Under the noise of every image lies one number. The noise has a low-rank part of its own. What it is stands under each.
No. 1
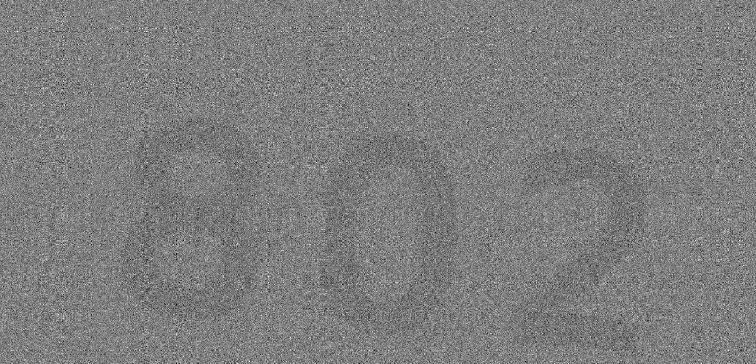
802
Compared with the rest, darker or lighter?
darker
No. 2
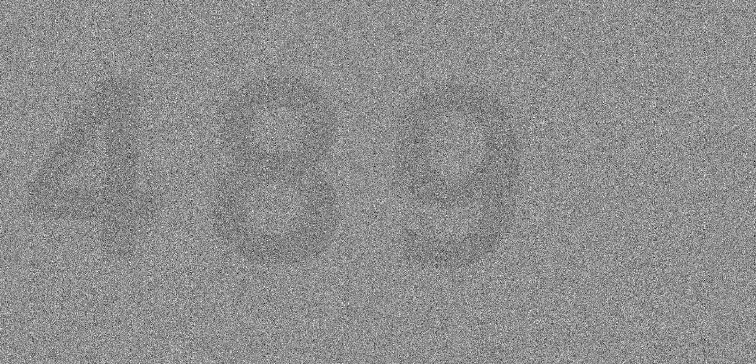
489
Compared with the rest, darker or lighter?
darker
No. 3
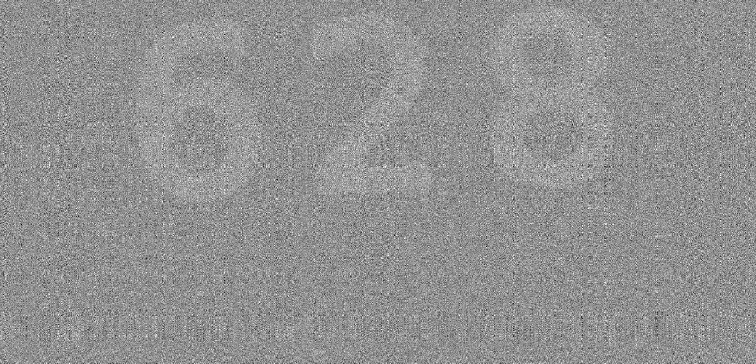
628
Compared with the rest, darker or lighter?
lighter
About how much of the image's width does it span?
two thirds
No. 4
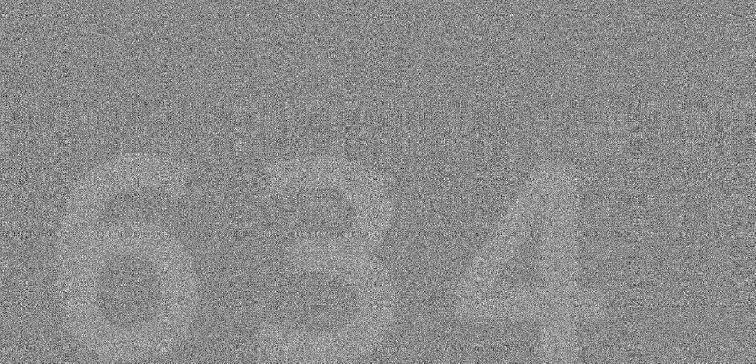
634
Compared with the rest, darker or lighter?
lighter
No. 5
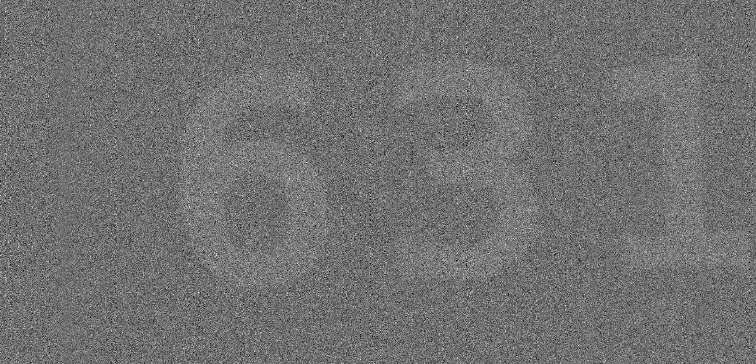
631
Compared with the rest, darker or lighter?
lighter
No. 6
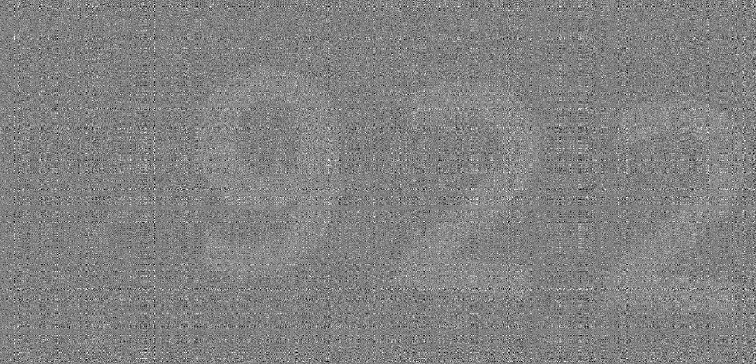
922
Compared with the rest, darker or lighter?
lighter
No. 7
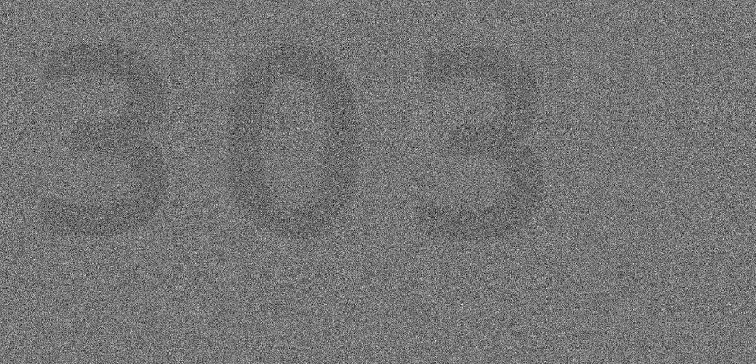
303
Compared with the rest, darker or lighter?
darker
